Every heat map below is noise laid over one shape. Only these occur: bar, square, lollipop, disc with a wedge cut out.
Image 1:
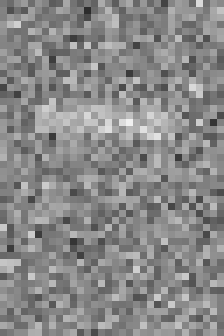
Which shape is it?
bar
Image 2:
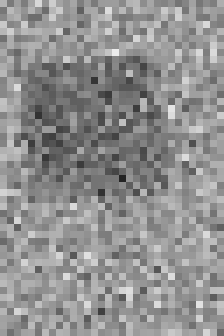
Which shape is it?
square
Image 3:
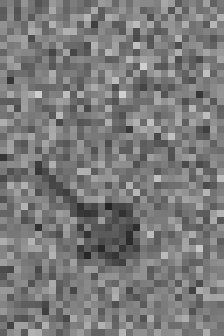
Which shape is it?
lollipop
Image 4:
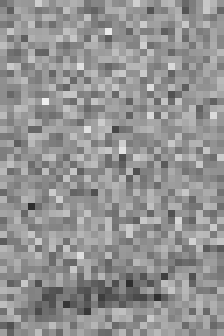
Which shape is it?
bar
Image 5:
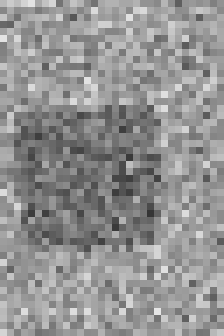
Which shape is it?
square
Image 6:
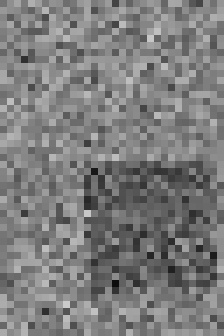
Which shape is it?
square
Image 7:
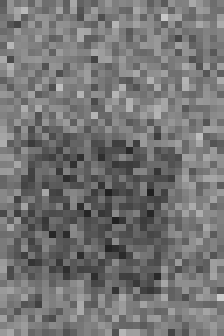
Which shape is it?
square
